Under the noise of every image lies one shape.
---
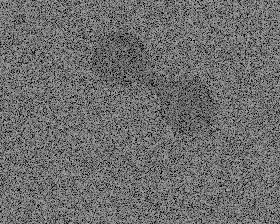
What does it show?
dark dumbbell
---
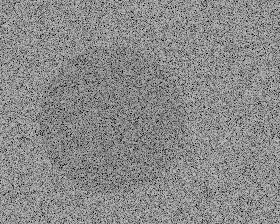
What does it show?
dark disc
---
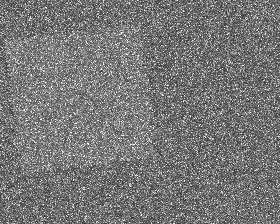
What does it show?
light square
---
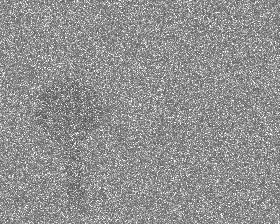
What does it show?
dark lollipop
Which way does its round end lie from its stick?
up
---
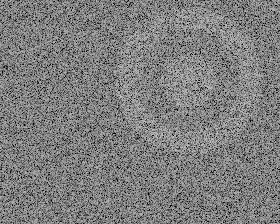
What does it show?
light bullseye
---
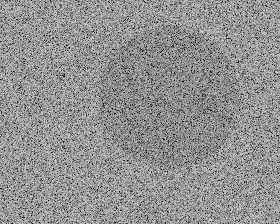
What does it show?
dark disc
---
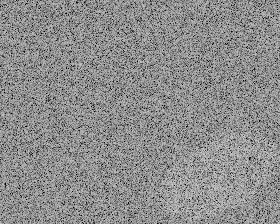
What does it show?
light ellipse, bottom right
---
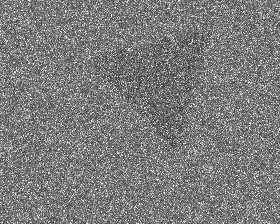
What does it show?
dark triangle
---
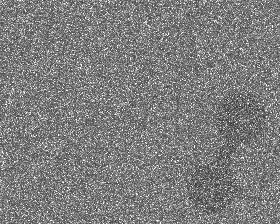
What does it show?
dark dumbbell
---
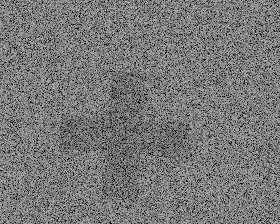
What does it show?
dark cross
